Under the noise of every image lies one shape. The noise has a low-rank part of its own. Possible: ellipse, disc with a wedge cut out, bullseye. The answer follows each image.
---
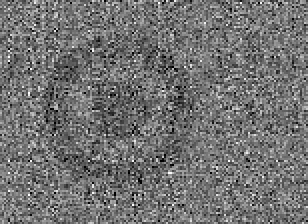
bullseye
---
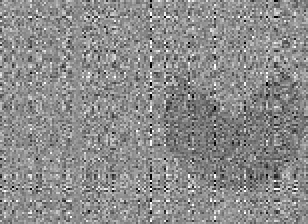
disc with a wedge cut out
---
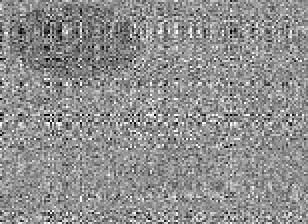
ellipse
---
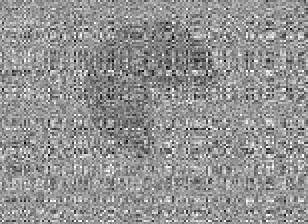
disc with a wedge cut out
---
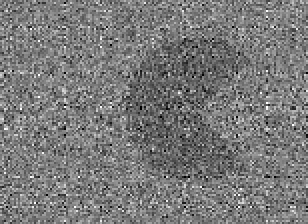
disc with a wedge cut out
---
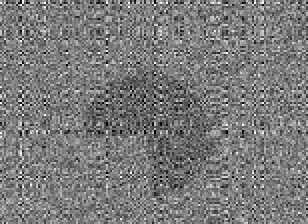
disc with a wedge cut out
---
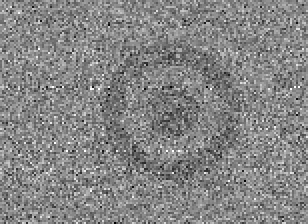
bullseye
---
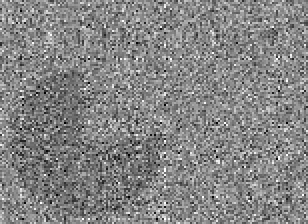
disc with a wedge cut out
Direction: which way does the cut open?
up and right
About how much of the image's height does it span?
two thirds
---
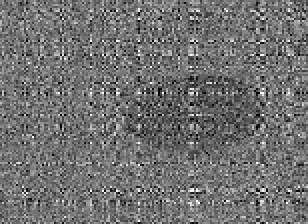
ellipse
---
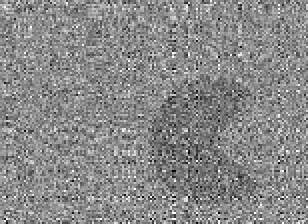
disc with a wedge cut out
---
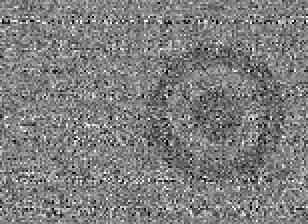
bullseye
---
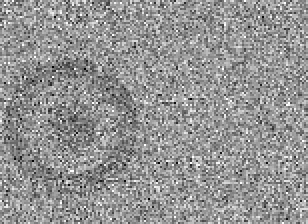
bullseye
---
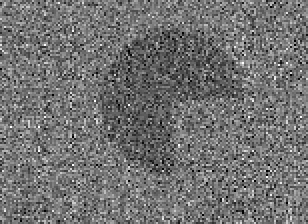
disc with a wedge cut out
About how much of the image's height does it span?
two thirds
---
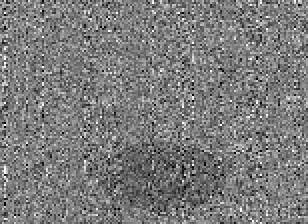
ellipse
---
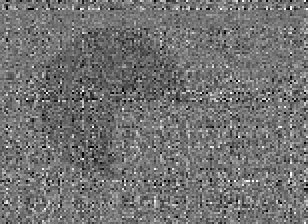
disc with a wedge cut out
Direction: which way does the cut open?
down and right
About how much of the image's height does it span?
two thirds
